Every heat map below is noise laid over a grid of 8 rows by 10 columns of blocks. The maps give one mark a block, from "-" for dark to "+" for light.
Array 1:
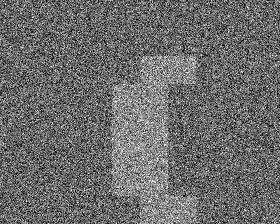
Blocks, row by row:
- - - - - - - - - -
- - - - - - - - - -
- - - - - + + - - -
- - - - + + - - - -
- - - - + + - - - -
- - - - + + - - - -
- - - - + + - - - -
- - - - - + + - - -
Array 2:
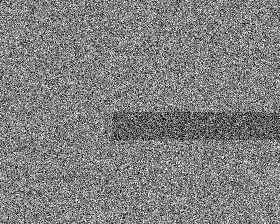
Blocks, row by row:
+ + + + + + + + + +
+ + + + + + + + + +
+ + + + + + + + + +
+ + + + + + + + + +
+ + + + - - - - - -
+ + + + + + + + + +
+ + + + + + + + + +
+ + + + + + + + + +
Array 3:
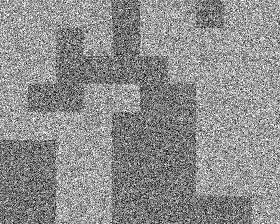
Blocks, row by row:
+ + + + - + + - + +
+ + - + - + + + + +
+ + - - - - + + + +
+ - - + + - - + + +
+ + + + - - - + + +
- - + + - - - + + +
- - + + - - - + + +
- - + + - - - - - +
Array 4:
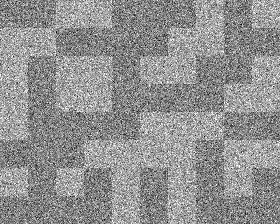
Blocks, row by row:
- - + + - - - + - +
+ + - - - - + + - -
+ - + + - + + - - +
+ - + + - - - - + +
+ - - - - + + + - -
- - - + + + + - + +
+ - + - + - + - + -
- - - - + - + - - -
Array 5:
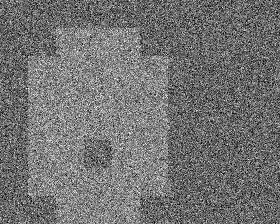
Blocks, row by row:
- - - - - - - - - -
- - + + + - - - - -
- + + + + + - - - -
- + + + + + - - - -
- + + + + + - - - -
- + + - + + - - - -
- + + + + + - - - -
- - + + + - - - - -
